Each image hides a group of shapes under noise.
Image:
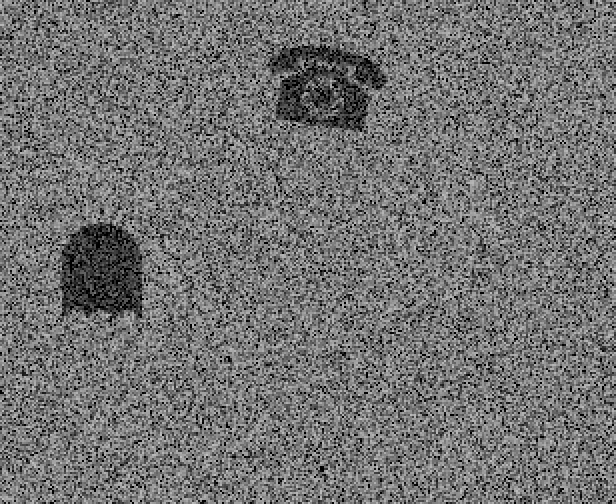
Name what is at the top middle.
telephone
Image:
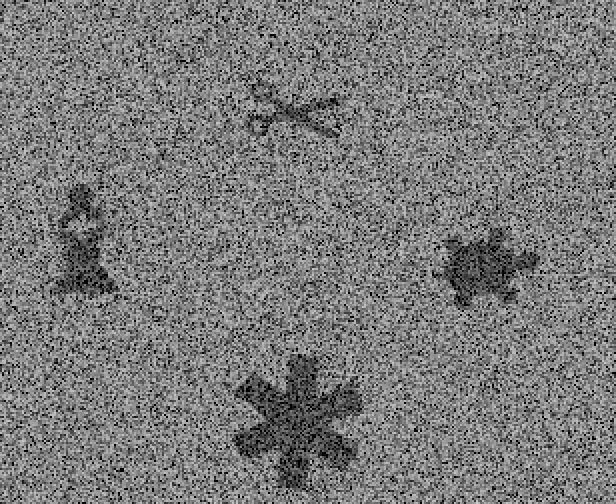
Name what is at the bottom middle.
asterisk
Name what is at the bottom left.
nothing
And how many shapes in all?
4
